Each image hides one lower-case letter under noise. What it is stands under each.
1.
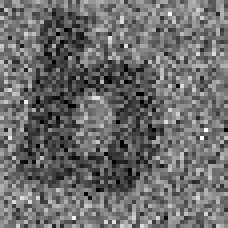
dark b
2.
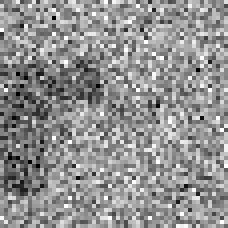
dark r
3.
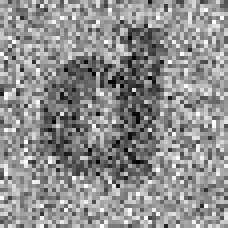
dark d
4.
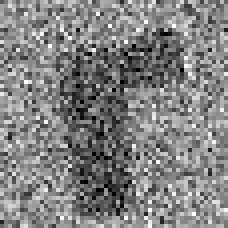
dark r
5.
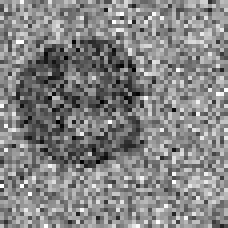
dark e
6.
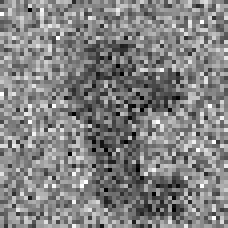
dark t
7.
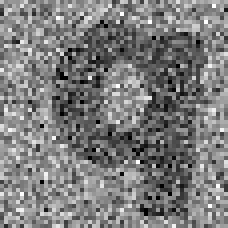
dark q
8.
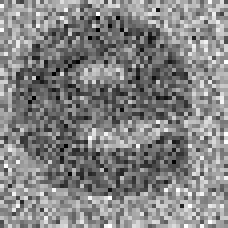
dark e
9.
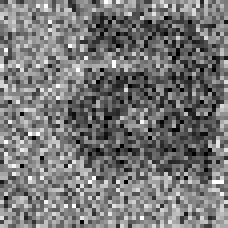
dark a
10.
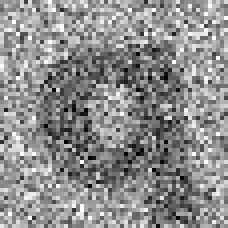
dark q
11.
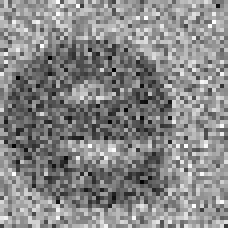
dark e
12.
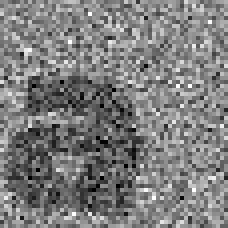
dark a
